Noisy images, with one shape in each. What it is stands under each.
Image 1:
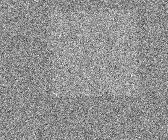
square
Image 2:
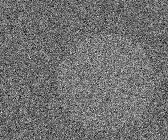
disc
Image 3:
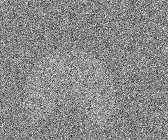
disc with a wedge cut out
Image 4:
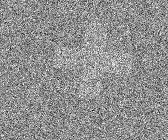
cross
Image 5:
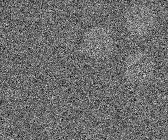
three dots
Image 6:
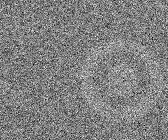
bullseye
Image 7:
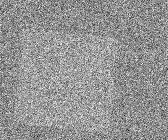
square
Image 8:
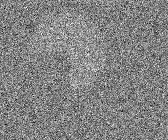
disc with a wedge cut out
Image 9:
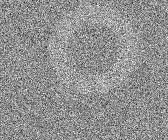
ring
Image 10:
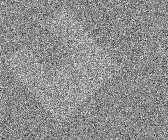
square with a notch
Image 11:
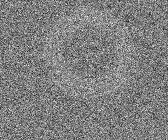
ring
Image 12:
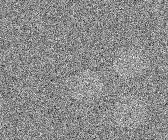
three dots
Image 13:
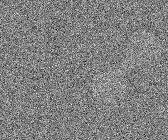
dumbbell
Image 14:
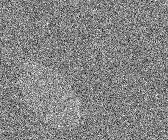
ellipse
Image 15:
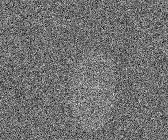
ellipse
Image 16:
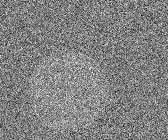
disc
